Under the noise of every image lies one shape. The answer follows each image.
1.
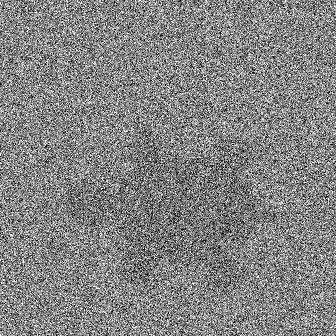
turtle
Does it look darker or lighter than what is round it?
darker
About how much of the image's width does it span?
two thirds
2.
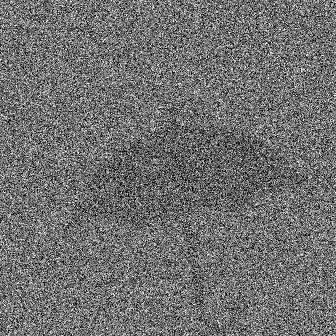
umbrella
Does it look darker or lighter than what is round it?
darker
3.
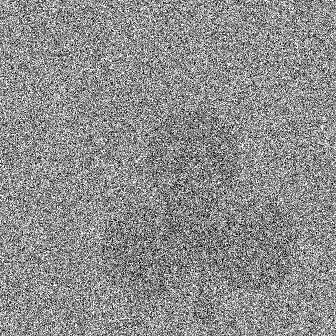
club
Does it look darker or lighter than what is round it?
darker
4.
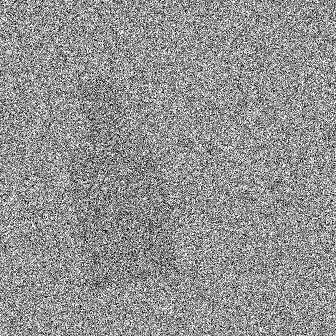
bottle
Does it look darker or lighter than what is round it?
darker
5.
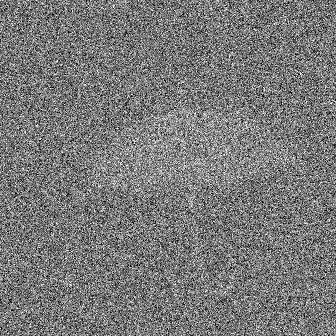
umbrella
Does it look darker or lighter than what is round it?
lighter
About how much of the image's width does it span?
two thirds
